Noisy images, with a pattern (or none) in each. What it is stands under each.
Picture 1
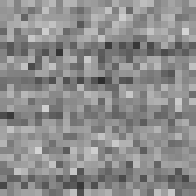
bands of rows
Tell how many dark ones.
4
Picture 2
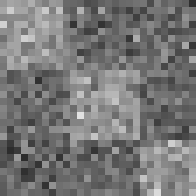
blocks along the diagonal
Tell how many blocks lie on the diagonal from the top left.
3
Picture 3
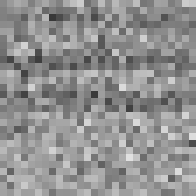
bands of rows
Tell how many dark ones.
3
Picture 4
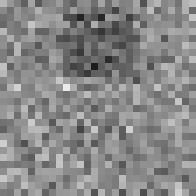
one block
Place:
top middle
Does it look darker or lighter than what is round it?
darker
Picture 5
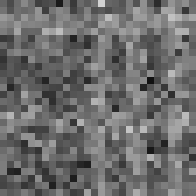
bands of rows crossing bands of columns
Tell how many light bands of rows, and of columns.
2 and 3
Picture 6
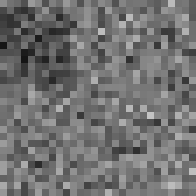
one block
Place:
top left
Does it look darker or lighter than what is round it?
darker
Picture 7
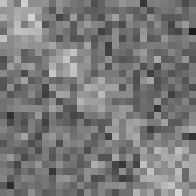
blocks along the diagonal
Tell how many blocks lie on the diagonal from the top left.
5
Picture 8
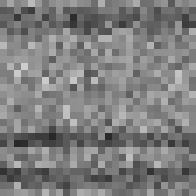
bands of rows
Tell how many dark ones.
3
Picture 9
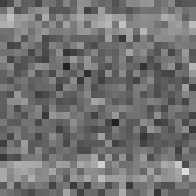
bands of rows
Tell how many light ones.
2
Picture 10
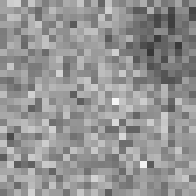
one block
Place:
top right
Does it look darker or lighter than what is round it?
darker
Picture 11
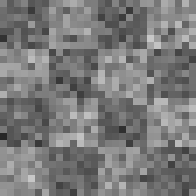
a checkerboard
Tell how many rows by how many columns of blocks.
4 by 4
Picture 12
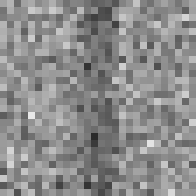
one band of columns
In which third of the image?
middle
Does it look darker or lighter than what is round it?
darker
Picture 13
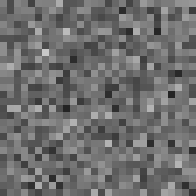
only noise
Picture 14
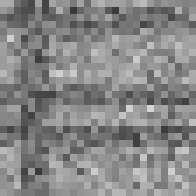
bands of rows crossing bands of columns
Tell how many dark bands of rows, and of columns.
3 and 1
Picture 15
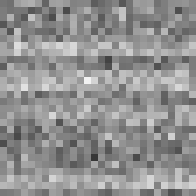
bands of rows
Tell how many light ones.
4
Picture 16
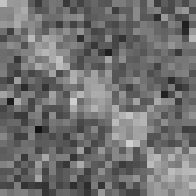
blocks along the diagonal
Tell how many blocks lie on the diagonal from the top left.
5
